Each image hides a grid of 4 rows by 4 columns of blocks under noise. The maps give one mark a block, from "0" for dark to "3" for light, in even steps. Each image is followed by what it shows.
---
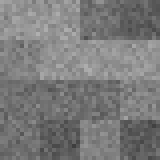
3 3 1 0
2 3 3 3
1 1 1 2
1 0 2 0
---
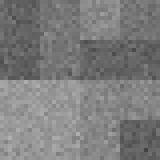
0 1 2 1
0 1 0 0
3 3 2 2
3 3 2 0
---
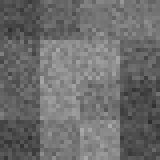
0 1 2 2
1 3 3 1
1 3 2 0
0 2 3 0
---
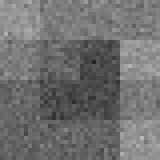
3 2 2 2
2 1 0 3
1 0 0 2
1 1 1 3
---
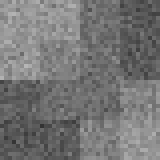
3 3 1 0
3 2 1 0
0 1 1 2
0 0 2 3
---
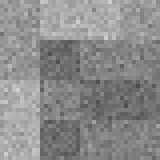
2 3 3 2
2 0 1 1
3 1 0 0
3 0 1 1
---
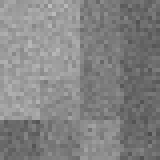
3 3 1 0
3 3 1 0
3 2 1 0
0 1 2 0
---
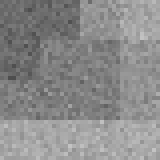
0 0 2 3
0 1 1 2
1 1 1 2
3 3 3 3
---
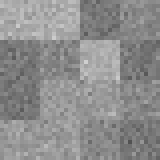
3 3 0 1
0 1 3 0
0 2 2 1
2 2 1 0
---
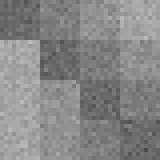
0 1 2 3
3 0 1 2
3 2 0 1
3 2 1 0
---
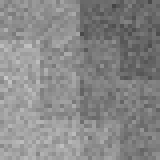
2 2 0 0
3 2 1 0
3 2 1 1
3 3 2 1
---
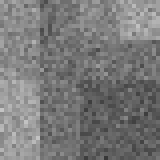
2 1 2 3
2 1 1 1
3 1 0 0
3 1 0 0
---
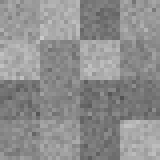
2 3 0 2
3 1 3 1
0 1 0 0
1 2 0 3
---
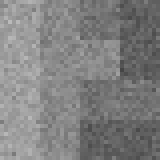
3 2 1 0
3 2 2 0
3 2 1 1
3 2 0 0
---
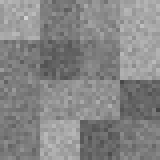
3 1 2 3
1 0 1 3
1 2 2 0
1 3 0 1
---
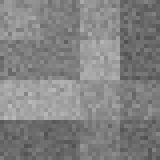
2 1 2 0
1 1 3 0
3 3 2 1
0 0 1 0
